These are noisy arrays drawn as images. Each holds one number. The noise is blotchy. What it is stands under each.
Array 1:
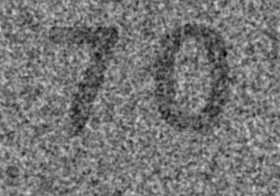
70
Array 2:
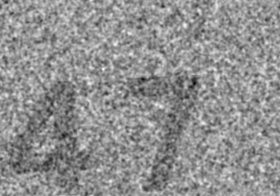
47
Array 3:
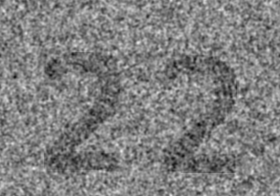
22
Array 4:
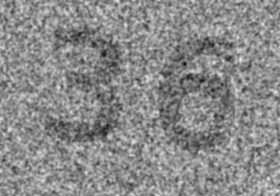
36
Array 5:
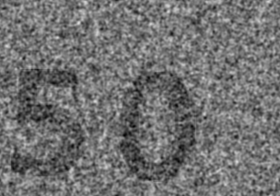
50
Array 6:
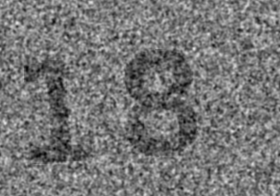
18
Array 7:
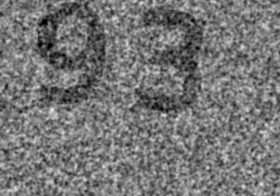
93
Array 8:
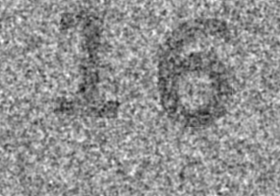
16
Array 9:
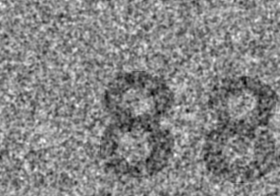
88
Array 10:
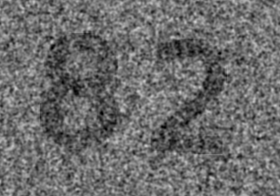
82
